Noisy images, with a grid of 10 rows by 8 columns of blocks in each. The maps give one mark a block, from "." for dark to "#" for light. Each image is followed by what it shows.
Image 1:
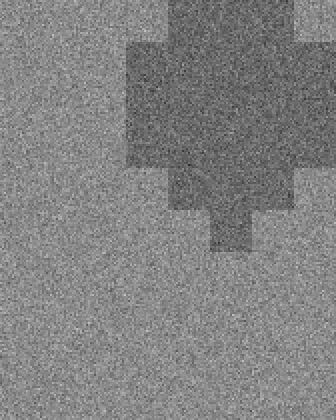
# # # # . . . #
# # # . . . . .
# # # . . . . .
# # # . . . . .
# # # # . . . #
# # # # # . # #
# # # # # # # #
# # # # # # # #
# # # # # # # #
# # # # # # # #
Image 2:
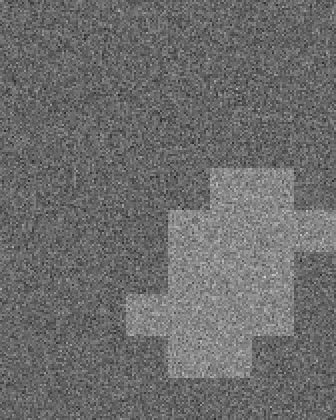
. . . . . . . .
. . . . . . . .
. . . . . . . .
. . . . . . . .
. . . . . # # .
. . . . # # # #
. . . . # # # .
. . . # # # # .
. . . . # # . .
. . . . . . . .
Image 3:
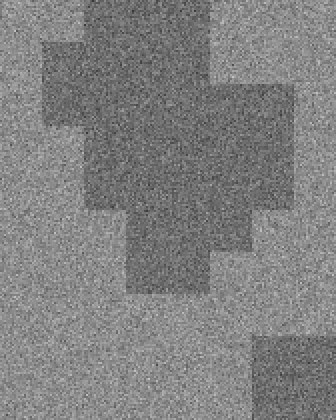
# # . . . # # #
# . . . . # # #
# . . . . . . #
# # . . . . . #
# # . . . . . #
# # # . . . # #
# # # . . # # #
# # # # # # # #
# # # # # # . .
# # # # # # . .
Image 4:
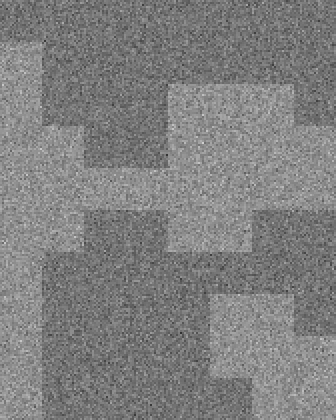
. . . . . . . .
# . . . . . . .
# . . . # # # .
# # . . # # # #
# # # # # # # #
# # . . # # . .
# . . . . . . .
# . . . . # # .
# . . . . # # #
# . . . . . # #
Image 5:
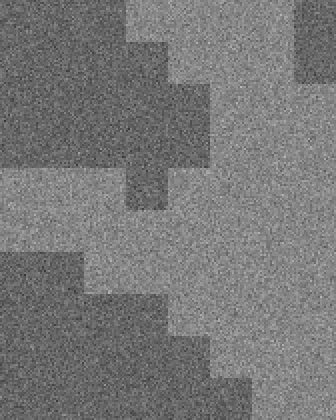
. . . # # # # .
. . . . # # # .
. . . . . # # #
. . . . . # # #
# # # . # # # #
# # # # # # # #
. . # # # # # #
. . . . # # # #
. . . . . # # #
. . . . . . # #
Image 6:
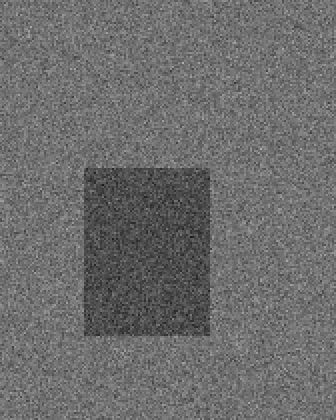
# # # # # # # #
# # # # # # # #
# # # # # # # #
# # # # # # # #
# # . . . # # #
# # . . . # # #
# # . . . # # #
# # . . . # # #
# # # # # # # #
# # # # # # # #
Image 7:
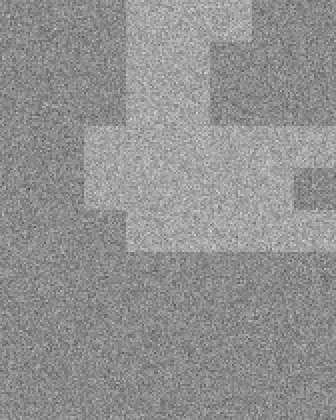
. . . # # # . .
. . . # # . . .
. . . # # . . .
. . # # # # # #
. . # # # # # .
. . . # # # # #
. . . . . . . .
. . . . . . . .
. . . . . . . .
. . . . . . . .
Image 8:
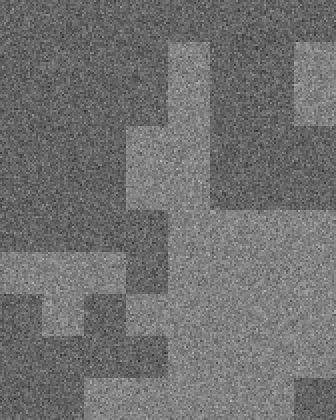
. . . . . . . .
. . . . # . . #
. . . . # . . #
. . . # # . . .
. . . # # . . .
. . . . # # # #
# # # . # # # #
. # . # # # # #
. . . . # # # #
. . # # # # # .
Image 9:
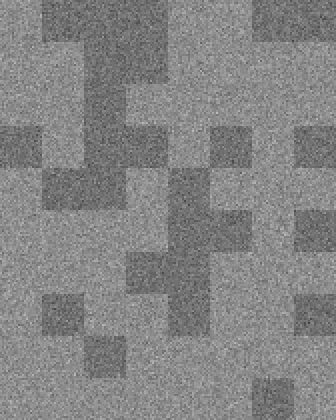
# . . . # # . .
# # . . # # # #
# # . # # # # #
. # . . # . # .
# . . # . # # #
# # # # . . # .
# # # . . # # #
# . # # . # # .
# # . # # # # #
# # # # # # . #
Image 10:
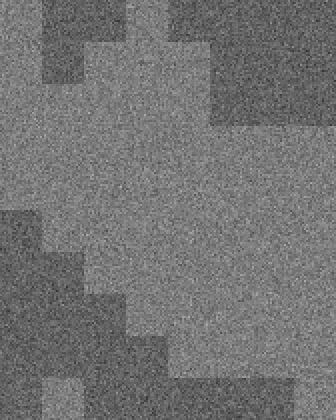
# . . # . . . .
# . # # # . . .
# # # # # . . .
# # # # # # # #
# # # # # # # #
. # # # # # # #
. . # # # # # #
. . . # # # # #
. . . . # # # #
. # . . . . . #
